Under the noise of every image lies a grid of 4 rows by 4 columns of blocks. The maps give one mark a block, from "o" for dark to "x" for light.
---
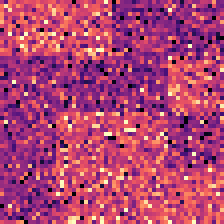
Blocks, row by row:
x x o o
o o o x
o x x o
o x x x
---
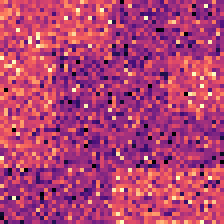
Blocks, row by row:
x x o o
x o o x
x o o o
o o x x
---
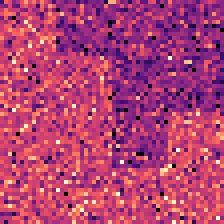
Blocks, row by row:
x o o o
x x o o
x x o x
x x x x
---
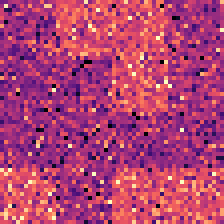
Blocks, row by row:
o x x o
o o x o
o o o o
x o x x
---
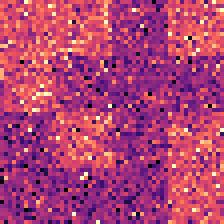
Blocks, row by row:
x x o x
x o o o
o x o x
o o o x
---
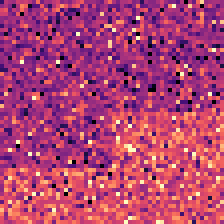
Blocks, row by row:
o o o o
o o o o
o o x x
x x x x
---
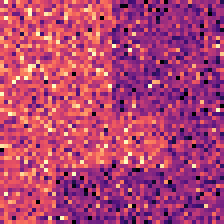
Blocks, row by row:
x x o o
x x o o
x x x o
x o o o
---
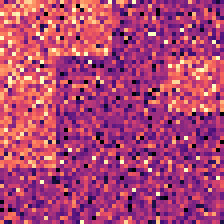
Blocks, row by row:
x x o o
x o o x
x o o o
o o o o
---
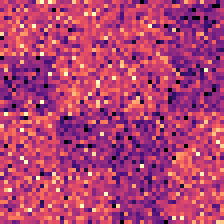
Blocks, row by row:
x x x o
o x x o
x o o x
x x o x
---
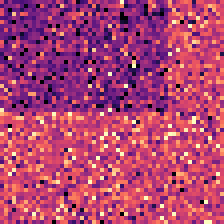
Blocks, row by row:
o o o x
o o o x
x x x x
x x x x
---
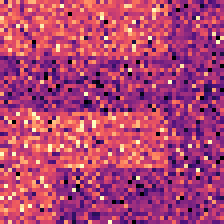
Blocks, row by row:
x x x o
o o o o
x x x o
x o o o
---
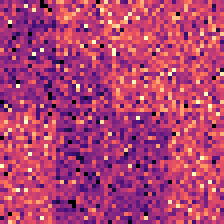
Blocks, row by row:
o x x x
o o x x
x o o x
x o o x
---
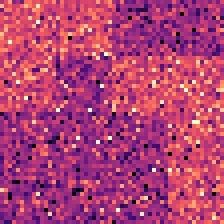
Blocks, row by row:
x x o o
x o x x
o o o x
o o o x
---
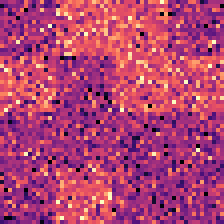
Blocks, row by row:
o x x o
x o x x
o o o o
o x o o
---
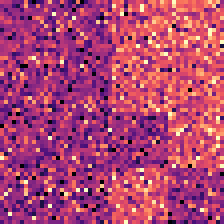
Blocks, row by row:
o o x x
o o x x
o o o x
o o x o
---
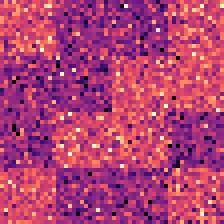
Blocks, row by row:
x o o x
o o x x
o x x o
x o o x
